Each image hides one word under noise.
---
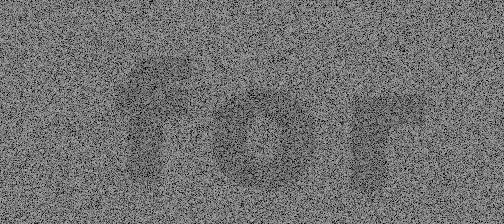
for
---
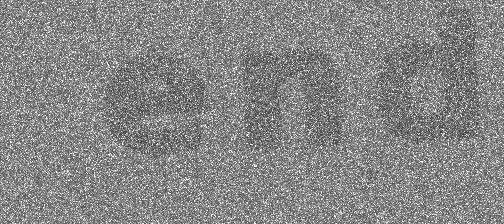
end
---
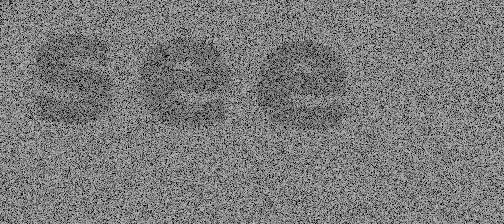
see
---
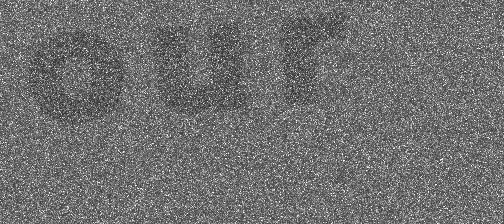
our
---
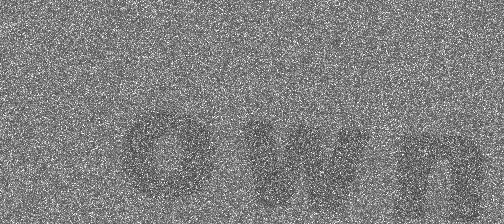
own
